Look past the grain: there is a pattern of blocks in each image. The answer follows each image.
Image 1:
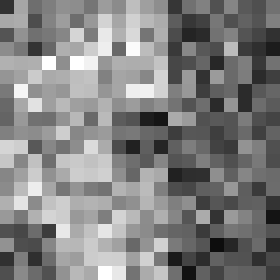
top and bottom mirror each other
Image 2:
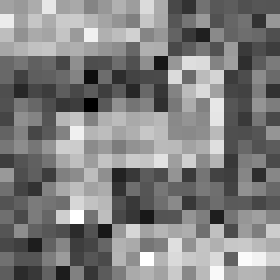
the same after a half turn
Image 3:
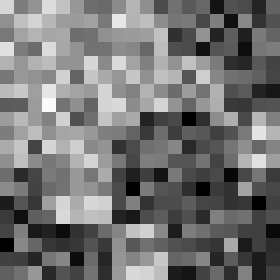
mirrored about the diagonal from the top left
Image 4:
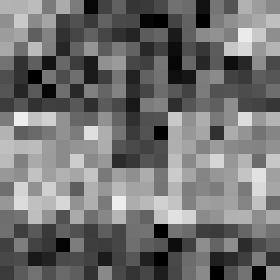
left and right mirror each other
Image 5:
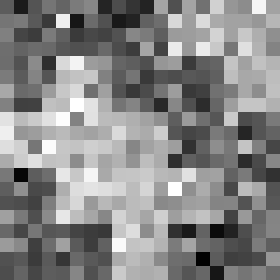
mirrored about the diagonal from the bottom left
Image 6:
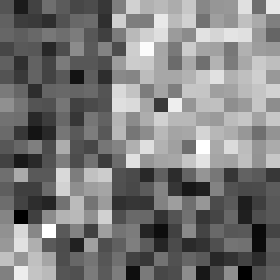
mirrored about the diagonal from the bottom left
